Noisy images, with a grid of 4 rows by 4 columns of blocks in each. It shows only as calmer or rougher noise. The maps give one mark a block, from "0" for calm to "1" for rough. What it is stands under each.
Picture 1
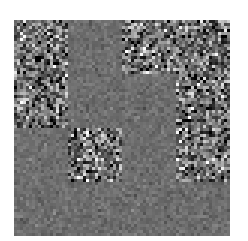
1 0 1 1
1 0 0 1
0 1 0 1
0 0 0 0
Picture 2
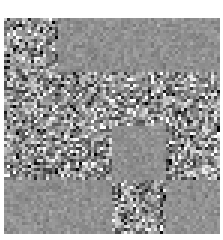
1 0 0 0
1 1 1 1
1 1 0 1
0 0 1 0
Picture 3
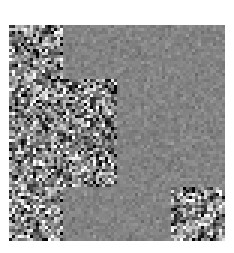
1 0 0 0
1 1 0 0
1 1 0 0
1 0 0 1
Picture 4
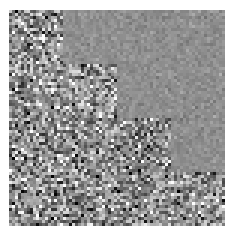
1 0 0 0
1 1 0 0
1 1 1 0
1 1 1 1
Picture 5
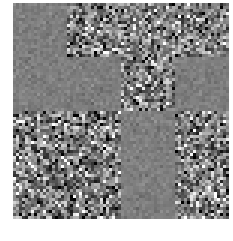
0 1 1 1
0 0 1 0
1 1 0 1
1 1 0 1
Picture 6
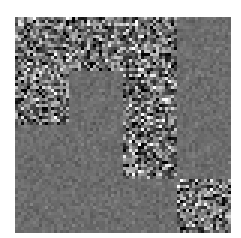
1 1 1 0
1 0 1 0
0 0 1 0
0 0 0 1
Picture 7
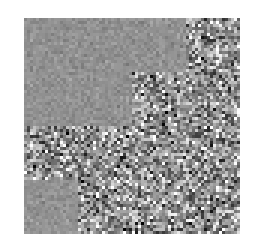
0 0 0 1
0 0 1 1
1 1 1 1
0 1 1 1
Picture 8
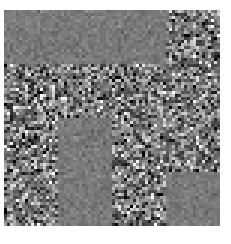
0 0 0 1
1 1 1 1
1 0 1 1
1 0 1 0
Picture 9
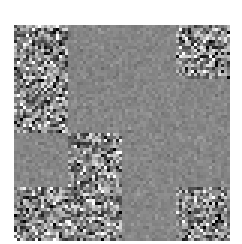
1 0 0 1
1 0 0 0
0 1 0 0
1 1 0 1
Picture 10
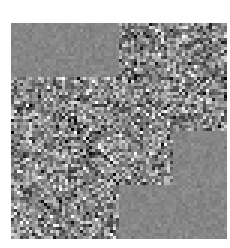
0 0 1 1
1 1 1 1
1 1 1 0
1 1 0 0
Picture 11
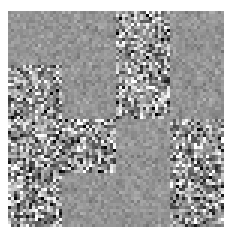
0 0 1 0
1 0 1 0
1 1 0 1
1 0 0 1
